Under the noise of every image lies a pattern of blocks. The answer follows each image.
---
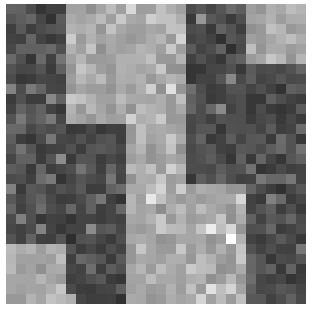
the same after a half turn
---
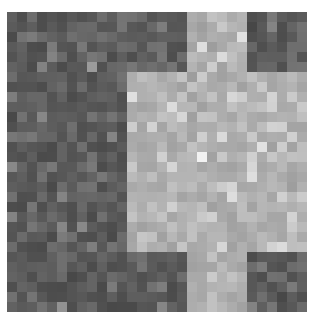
top and bottom mirror each other
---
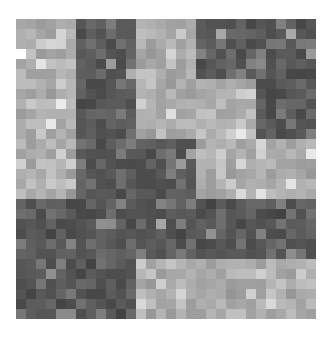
mirrored about the diagonal from the bottom left
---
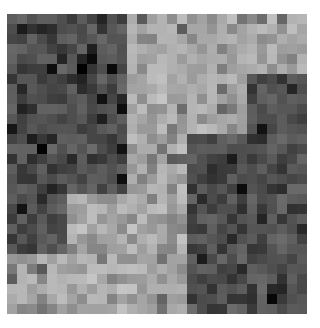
the same after a half turn
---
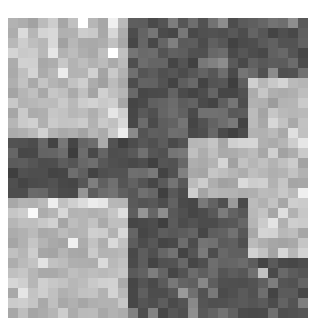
top and bottom mirror each other
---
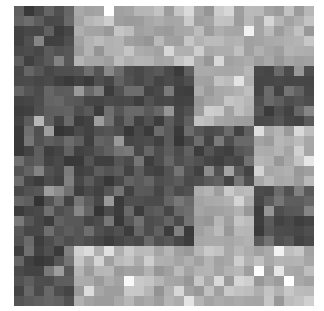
top and bottom mirror each other
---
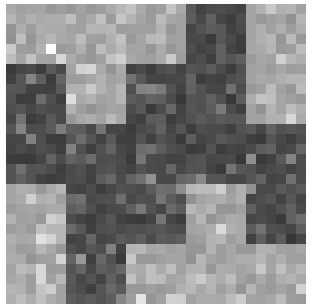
the same after a half turn
